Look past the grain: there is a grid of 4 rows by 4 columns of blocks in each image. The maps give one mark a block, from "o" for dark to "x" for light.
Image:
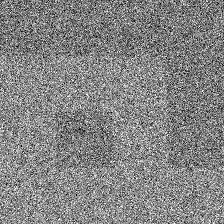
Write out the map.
oooo
xxxo
xoxo
xxxx
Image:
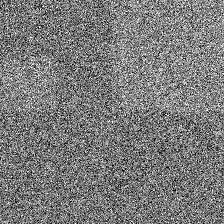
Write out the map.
ooxx
xoxx
oooo
oooo
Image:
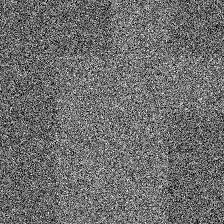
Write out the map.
ooxo
oxxx
oxxo
oxxo
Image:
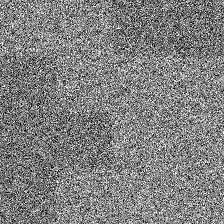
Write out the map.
xxoo
oxxx
ooxx
oxxx
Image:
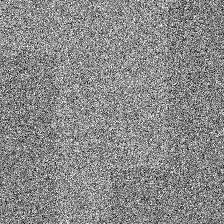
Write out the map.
xxxo
oxxo
oxxo
oxoo
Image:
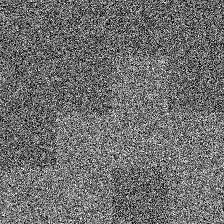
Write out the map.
oooo
ooxo
oxxx
xxox
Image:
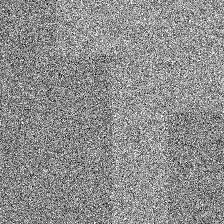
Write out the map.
oxxx
ooxx
ooxo
ooxo
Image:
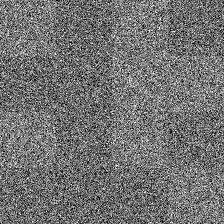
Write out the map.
xoxo
ooxx
xoxo
ooox
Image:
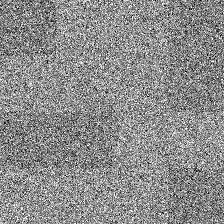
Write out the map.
oxxo
xxxo
ooxx
xxxo
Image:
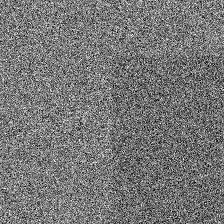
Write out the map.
xxxx
xxoo
xxoo
xxoo
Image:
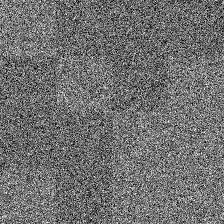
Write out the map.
xooo
oxox
ooxx
xoxx
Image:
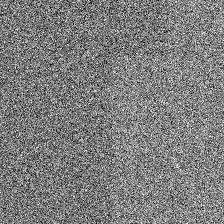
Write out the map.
ooox
ooxx
ooxx
ooxx
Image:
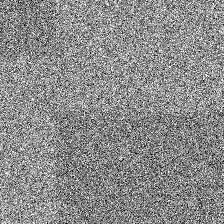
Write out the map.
oxxx
xxxx
xooo
xooo
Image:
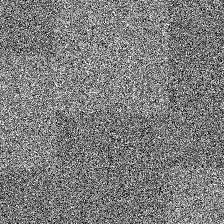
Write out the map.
oxxo
xxxo
xooo
ooox
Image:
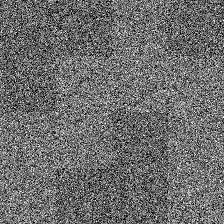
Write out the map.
ooxo
oxxx
xxox
xoox
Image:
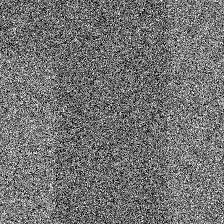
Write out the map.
ooox
xoox
xoox
xoox
